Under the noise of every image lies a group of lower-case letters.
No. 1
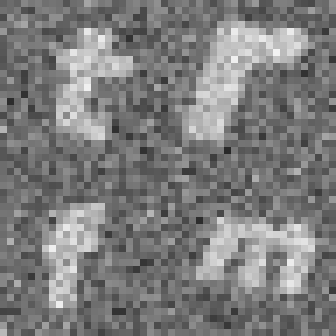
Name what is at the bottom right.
m
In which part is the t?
top left
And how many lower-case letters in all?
4
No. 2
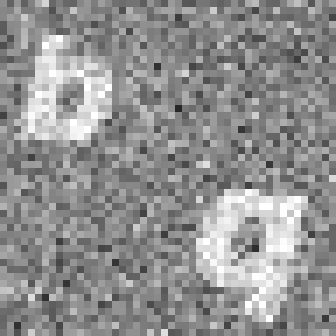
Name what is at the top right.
nothing
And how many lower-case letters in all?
2
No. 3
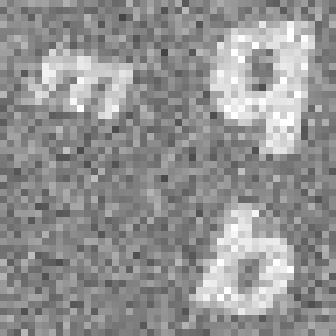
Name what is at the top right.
q
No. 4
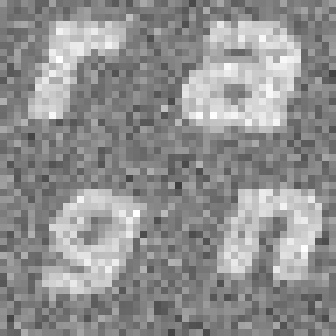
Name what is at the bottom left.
g
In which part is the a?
top right
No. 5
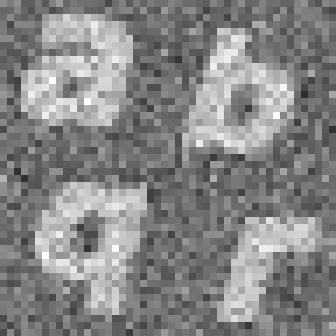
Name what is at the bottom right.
r
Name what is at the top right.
b
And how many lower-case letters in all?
4
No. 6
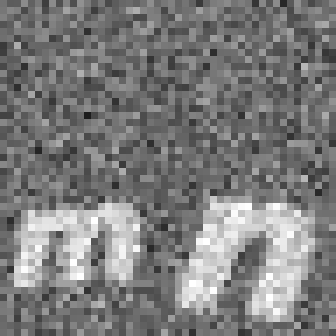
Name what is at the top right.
nothing
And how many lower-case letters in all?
2
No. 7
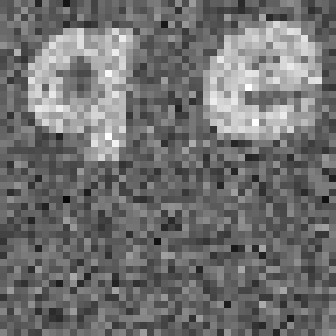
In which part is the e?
top right
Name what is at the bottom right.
nothing
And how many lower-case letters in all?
2
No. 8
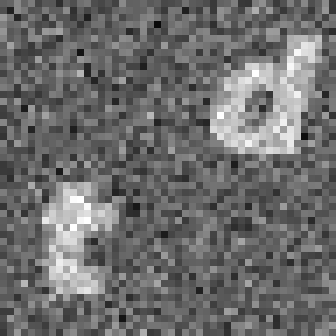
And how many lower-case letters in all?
2
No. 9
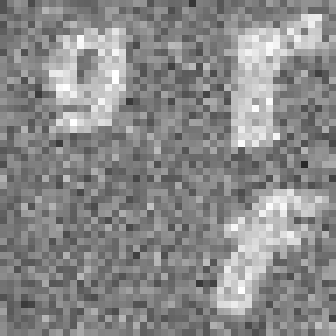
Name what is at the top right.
r
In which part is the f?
bottom right
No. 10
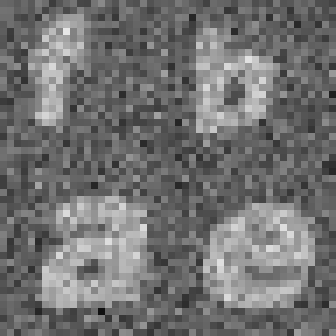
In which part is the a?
bottom left
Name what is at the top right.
b
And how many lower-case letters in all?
4
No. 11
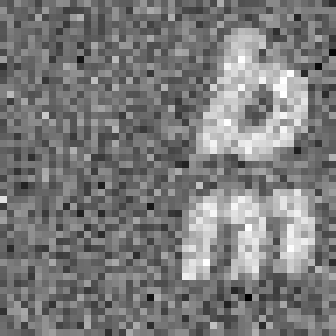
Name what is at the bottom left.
nothing
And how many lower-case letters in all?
2
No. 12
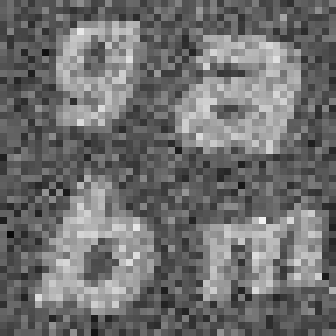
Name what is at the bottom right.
m
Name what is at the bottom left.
b
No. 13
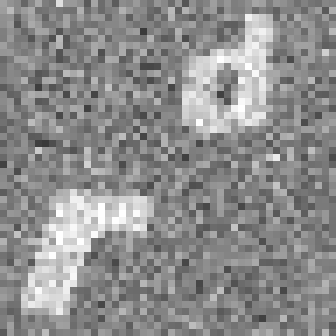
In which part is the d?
top right
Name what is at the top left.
nothing
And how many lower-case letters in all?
2
